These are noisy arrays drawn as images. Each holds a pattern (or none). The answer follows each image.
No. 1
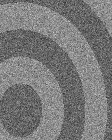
rings round one point
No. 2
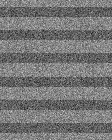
horizontal stripes
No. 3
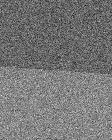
a sharp edge
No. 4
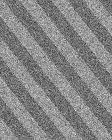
diagonal stripes
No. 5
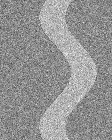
a wavy band
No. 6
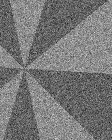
spokes from one point
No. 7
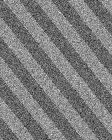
diagonal stripes
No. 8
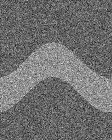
a wavy band
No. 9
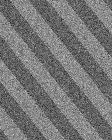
diagonal stripes
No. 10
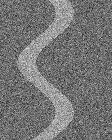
a wavy band
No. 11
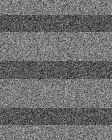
horizontal stripes
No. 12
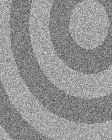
rings round one point
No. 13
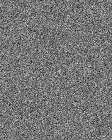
only noise
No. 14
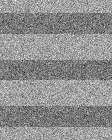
horizontal stripes
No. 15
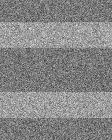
horizontal stripes
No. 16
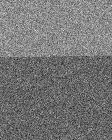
a sharp edge
